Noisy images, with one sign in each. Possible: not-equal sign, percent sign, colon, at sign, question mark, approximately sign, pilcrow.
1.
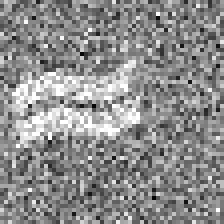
approximately sign
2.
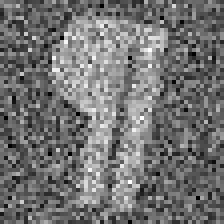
pilcrow
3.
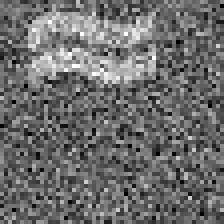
approximately sign
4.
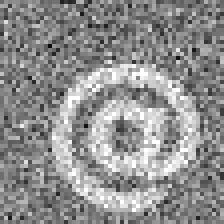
at sign
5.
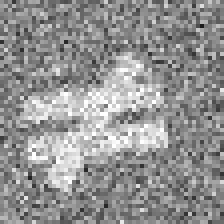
not-equal sign
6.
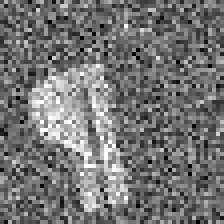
pilcrow
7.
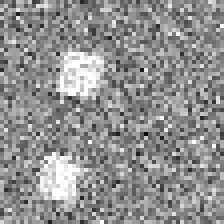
colon
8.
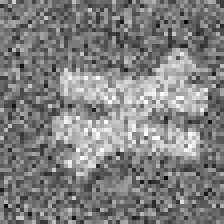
not-equal sign
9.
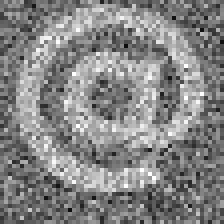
at sign
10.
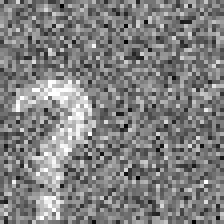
question mark
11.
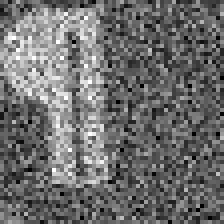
pilcrow
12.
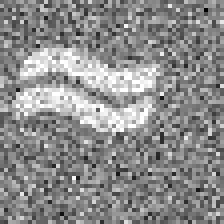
approximately sign
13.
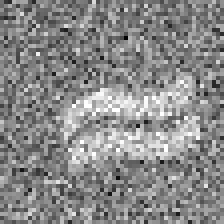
approximately sign
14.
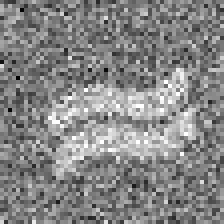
approximately sign
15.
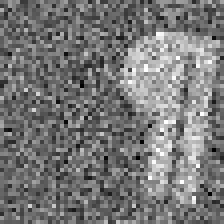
pilcrow
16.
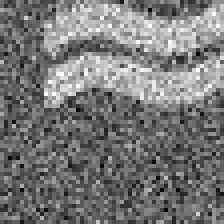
approximately sign
